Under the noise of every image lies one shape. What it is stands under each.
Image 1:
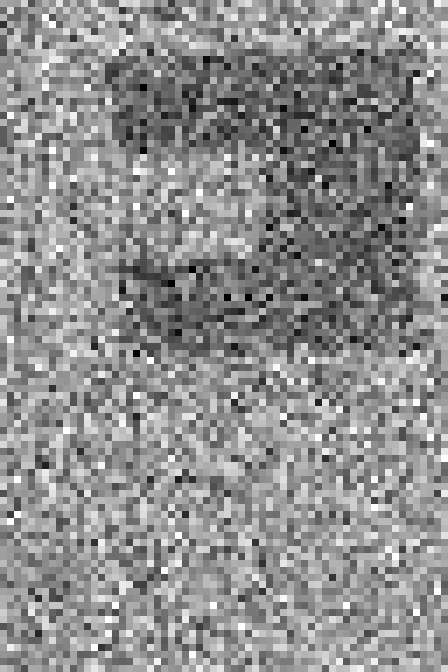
square with a notch
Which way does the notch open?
left
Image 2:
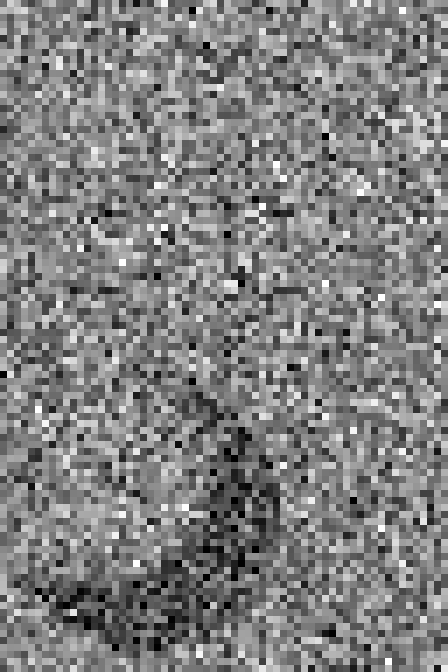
crescent
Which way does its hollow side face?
up and left
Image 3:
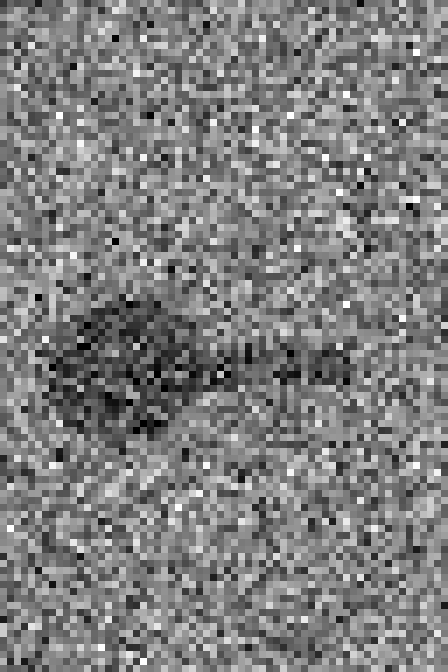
lollipop
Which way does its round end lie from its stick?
left
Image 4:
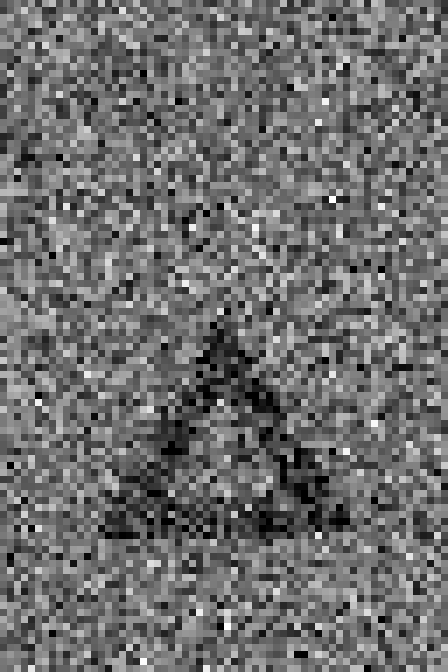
triangle frame
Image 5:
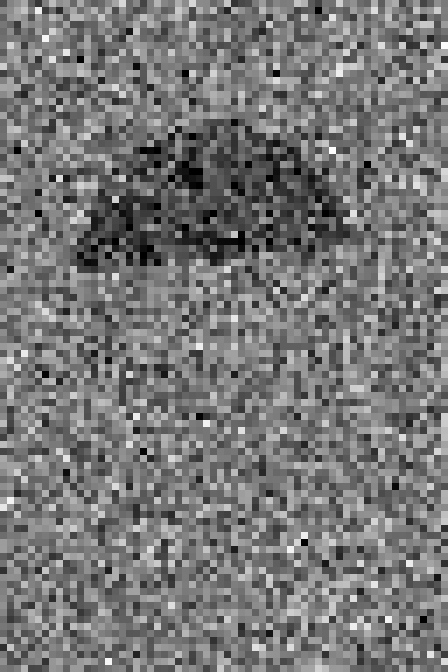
half disc
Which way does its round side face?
up
